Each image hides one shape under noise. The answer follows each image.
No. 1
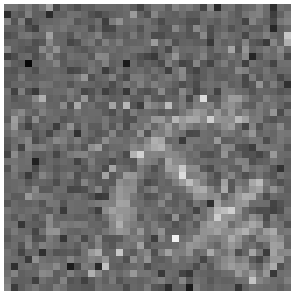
anchor
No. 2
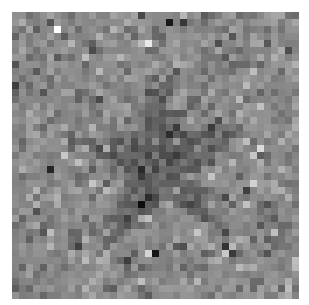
star
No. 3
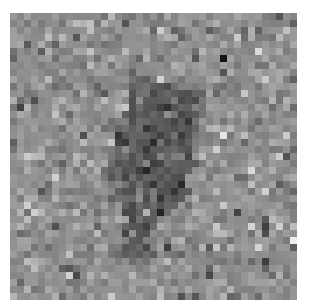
bottle
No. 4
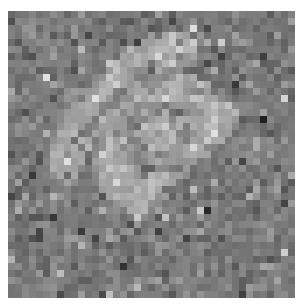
telephone
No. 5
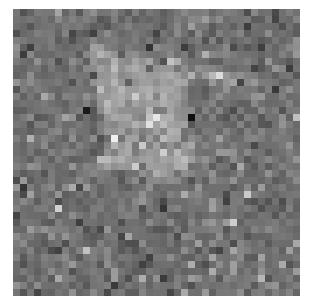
flag
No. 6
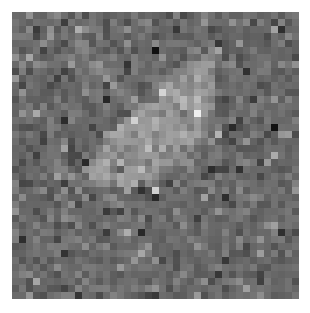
umbrella
